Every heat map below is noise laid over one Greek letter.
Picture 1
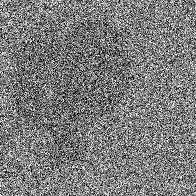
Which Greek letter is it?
phi
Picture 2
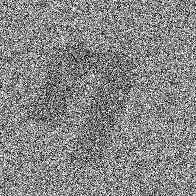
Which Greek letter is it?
eta
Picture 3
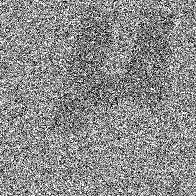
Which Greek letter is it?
mu
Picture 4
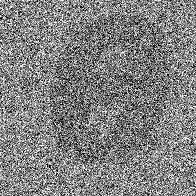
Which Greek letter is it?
theta
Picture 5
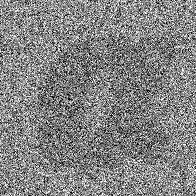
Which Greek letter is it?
alpha
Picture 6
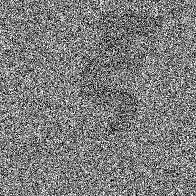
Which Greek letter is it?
xi
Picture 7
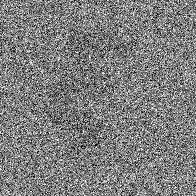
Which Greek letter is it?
xi
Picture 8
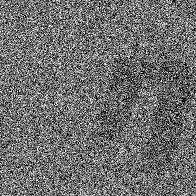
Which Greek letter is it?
eta
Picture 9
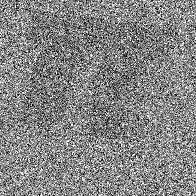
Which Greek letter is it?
pi
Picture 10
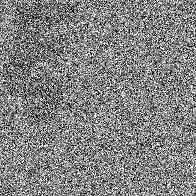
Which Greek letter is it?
xi
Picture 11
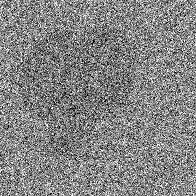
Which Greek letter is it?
phi
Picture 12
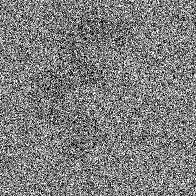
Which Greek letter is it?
xi
